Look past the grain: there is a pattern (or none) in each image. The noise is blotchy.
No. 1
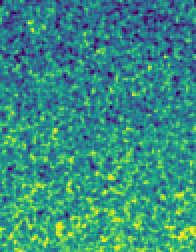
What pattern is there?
a smooth slope
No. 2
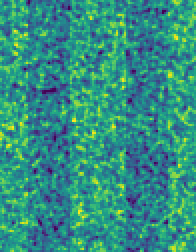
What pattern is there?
vertical stripes
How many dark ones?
2
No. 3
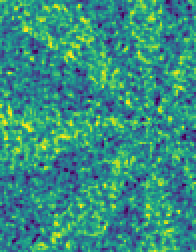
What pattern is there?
spokes from one point
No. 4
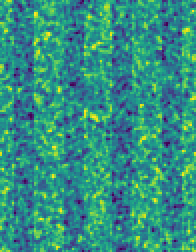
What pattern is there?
vertical stripes
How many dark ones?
4
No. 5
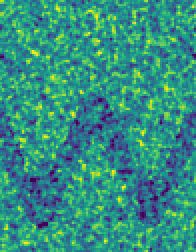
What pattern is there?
a wavy band
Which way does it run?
left to right
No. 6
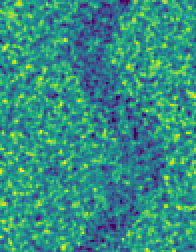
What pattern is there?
a wavy band
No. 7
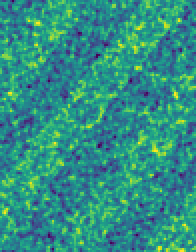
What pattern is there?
diagonal stripes
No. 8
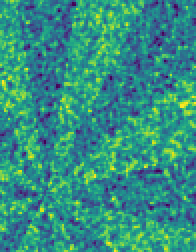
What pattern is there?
spokes from one point
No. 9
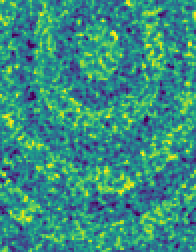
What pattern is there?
rings round one point
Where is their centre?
top middle
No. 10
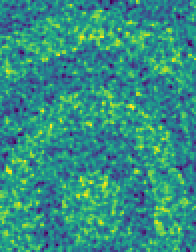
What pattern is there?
rings round one point
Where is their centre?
bottom middle
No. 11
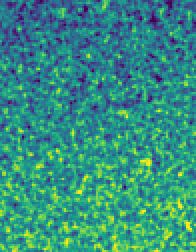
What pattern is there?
a smooth slope
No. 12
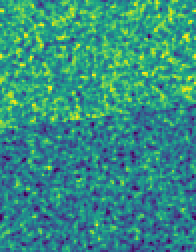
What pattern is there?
a sharp edge
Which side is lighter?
top
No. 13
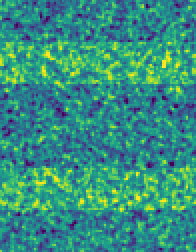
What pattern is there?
horizontal stripes
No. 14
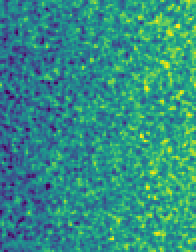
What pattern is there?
a smooth slope
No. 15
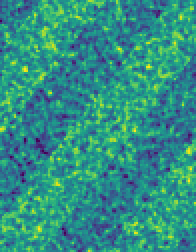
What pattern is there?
diagonal stripes
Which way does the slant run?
bottom left to top right
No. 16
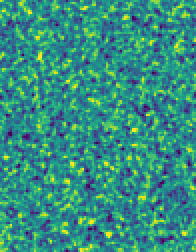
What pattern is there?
only noise
